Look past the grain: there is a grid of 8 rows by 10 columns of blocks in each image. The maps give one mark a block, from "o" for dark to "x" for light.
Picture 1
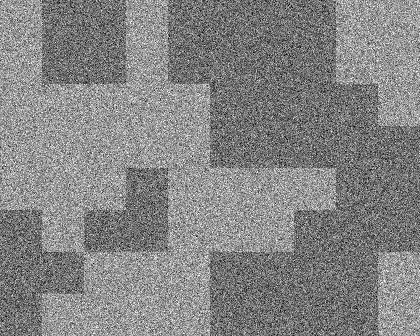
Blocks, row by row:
xooxooooxx
xooxooooxx
xxxxxoooox
xxxxxooooo
xxxoxxxxoo
oxooxxxooo
ooxxxoooox
oxxxxoooox
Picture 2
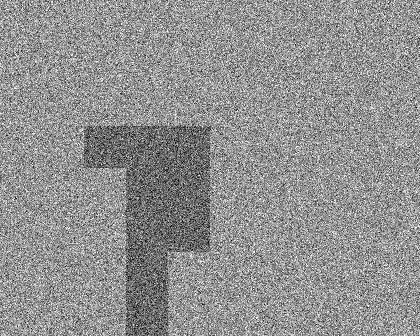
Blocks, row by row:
xxxxxxxxxx
xxxxxxxxxx
xxxxxxxxxx
xxoooxxxxx
xxxooxxxxx
xxxooxxxxx
xxxoxxxxxx
xxxoxxxxxx
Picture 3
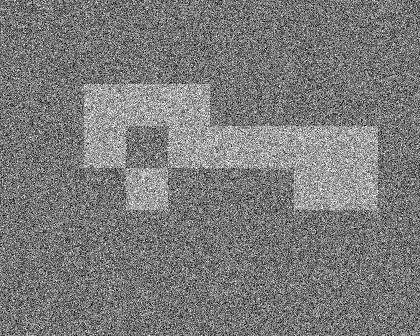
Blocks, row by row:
oooooooooo
oooooooooo
ooxxxooooo
ooxoxxxxxo
oooxoooxxo
oooooooooo
oooooooooo
oooooooooo
